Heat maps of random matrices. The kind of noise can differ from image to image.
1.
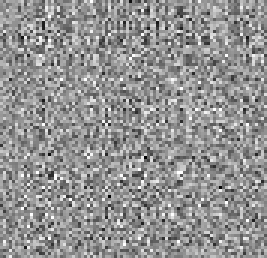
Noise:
low rank plus noise
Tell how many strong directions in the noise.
three or four
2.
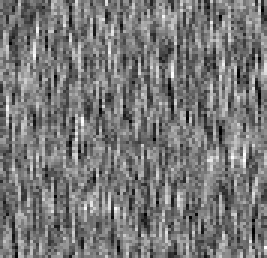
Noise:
streaked along the columns
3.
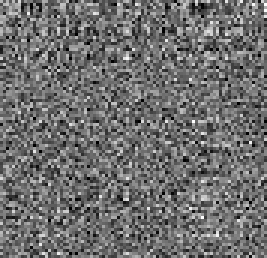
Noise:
low rank plus noise
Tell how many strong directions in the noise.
two
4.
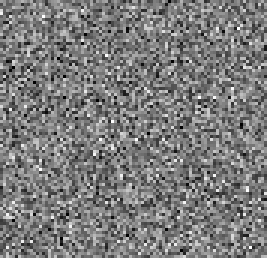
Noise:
independent entries
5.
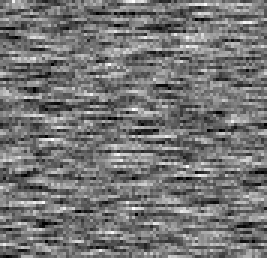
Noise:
streaked along the rows
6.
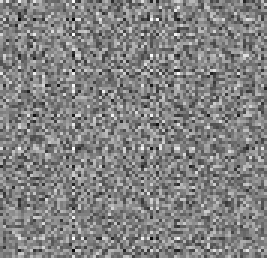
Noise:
low rank plus noise
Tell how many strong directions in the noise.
one
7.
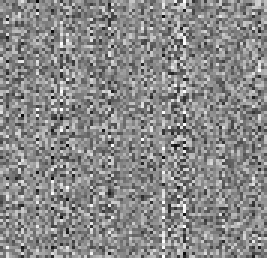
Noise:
columns of uneven size
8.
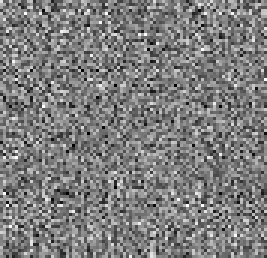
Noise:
low rank plus noise
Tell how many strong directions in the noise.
five to eight
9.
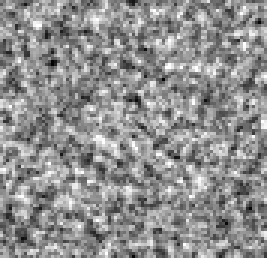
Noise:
blotchy
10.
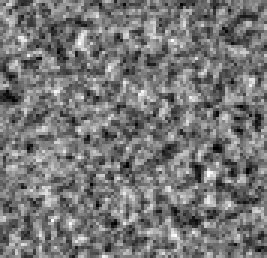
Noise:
blotchy
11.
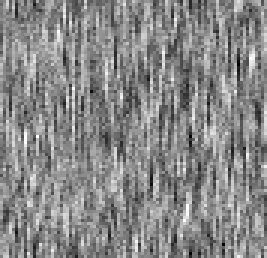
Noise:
streaked along the columns
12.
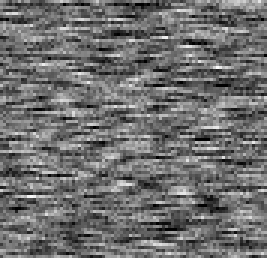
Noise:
streaked along the rows
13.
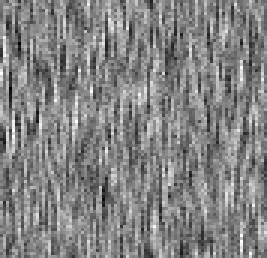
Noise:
streaked along the columns
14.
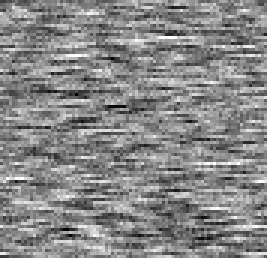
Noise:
streaked along the rows
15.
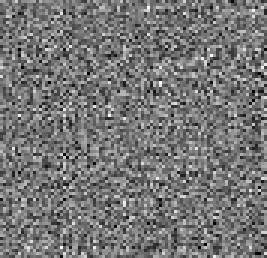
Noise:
low rank plus noise
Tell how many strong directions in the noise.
three or four
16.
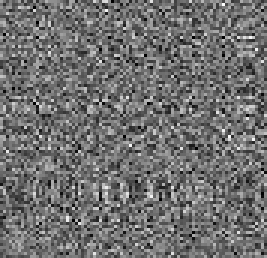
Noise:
low rank plus noise
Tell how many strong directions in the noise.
two
